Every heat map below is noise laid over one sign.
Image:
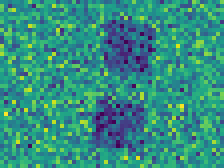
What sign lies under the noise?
colon
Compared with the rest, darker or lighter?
darker
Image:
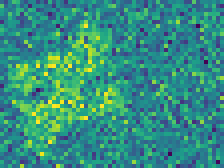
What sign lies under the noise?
not-equal sign
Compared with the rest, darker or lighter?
lighter
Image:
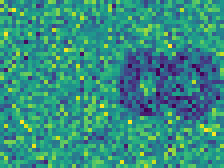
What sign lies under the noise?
infinity sign
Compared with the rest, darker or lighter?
darker
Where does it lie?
middle right
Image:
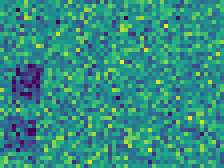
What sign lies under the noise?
colon
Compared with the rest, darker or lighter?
darker
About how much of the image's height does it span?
half
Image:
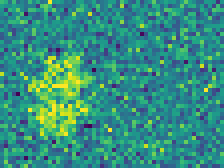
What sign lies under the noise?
hash sign
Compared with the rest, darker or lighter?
lighter
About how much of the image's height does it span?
half
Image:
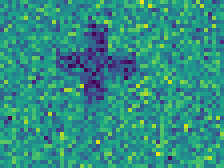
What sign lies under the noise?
plus sign
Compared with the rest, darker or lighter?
darker
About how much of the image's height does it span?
half
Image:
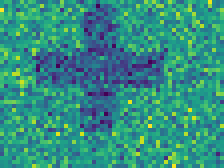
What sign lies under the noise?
plus sign
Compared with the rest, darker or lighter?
darker
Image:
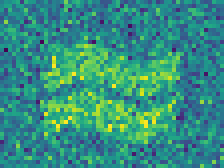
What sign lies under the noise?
approximately sign
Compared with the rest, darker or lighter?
lighter
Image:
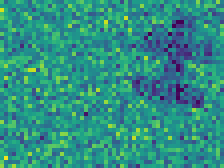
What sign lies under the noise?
plus-minus sign
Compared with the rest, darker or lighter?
darker
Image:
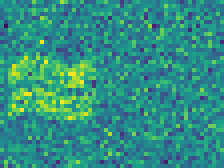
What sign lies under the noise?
approximately sign
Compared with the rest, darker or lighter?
lighter
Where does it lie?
middle left
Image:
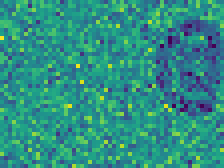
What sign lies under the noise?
at sign
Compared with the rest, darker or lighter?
darker
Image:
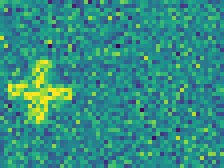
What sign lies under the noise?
plus sign
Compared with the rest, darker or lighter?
lighter
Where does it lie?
middle left
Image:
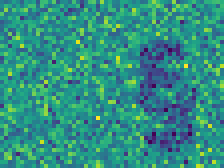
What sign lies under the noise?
section sign
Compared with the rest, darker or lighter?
darker
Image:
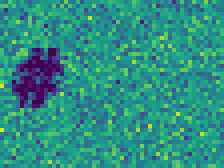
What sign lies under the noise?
hash sign
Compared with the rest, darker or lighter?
darker
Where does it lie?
middle left
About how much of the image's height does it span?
a third
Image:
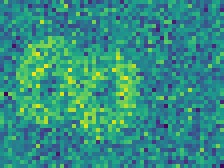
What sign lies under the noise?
infinity sign
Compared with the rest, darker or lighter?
lighter
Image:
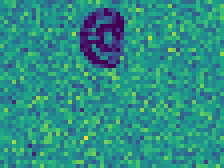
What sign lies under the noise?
at sign
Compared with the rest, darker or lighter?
darker
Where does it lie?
top middle
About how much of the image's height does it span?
a third
